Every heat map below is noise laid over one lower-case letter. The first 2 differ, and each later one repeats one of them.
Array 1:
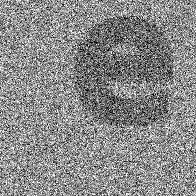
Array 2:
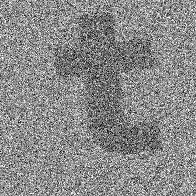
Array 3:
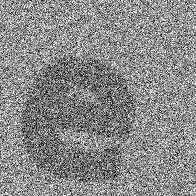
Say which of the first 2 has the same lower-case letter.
1
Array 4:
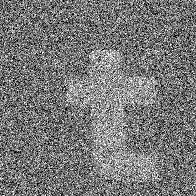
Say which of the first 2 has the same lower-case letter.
2
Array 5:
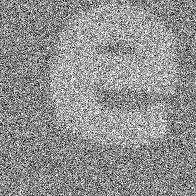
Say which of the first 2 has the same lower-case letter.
1
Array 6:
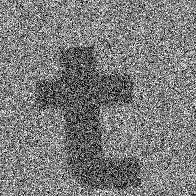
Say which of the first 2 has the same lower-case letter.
2
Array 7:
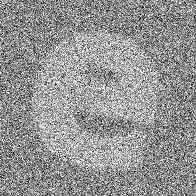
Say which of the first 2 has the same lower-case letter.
1
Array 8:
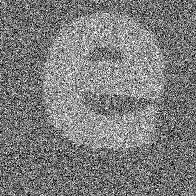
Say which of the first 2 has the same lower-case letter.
1
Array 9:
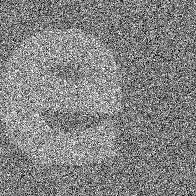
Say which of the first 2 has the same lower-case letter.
1
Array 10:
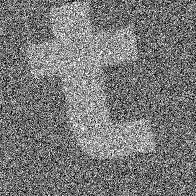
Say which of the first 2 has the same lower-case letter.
2
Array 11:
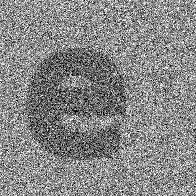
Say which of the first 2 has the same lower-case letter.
1
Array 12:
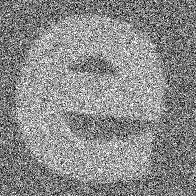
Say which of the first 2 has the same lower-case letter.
1
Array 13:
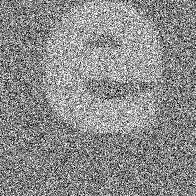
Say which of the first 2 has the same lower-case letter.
1
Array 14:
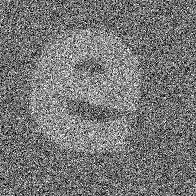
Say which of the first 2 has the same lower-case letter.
1
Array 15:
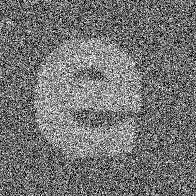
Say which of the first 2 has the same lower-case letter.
1
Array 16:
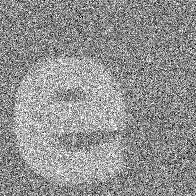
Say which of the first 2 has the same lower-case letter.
1
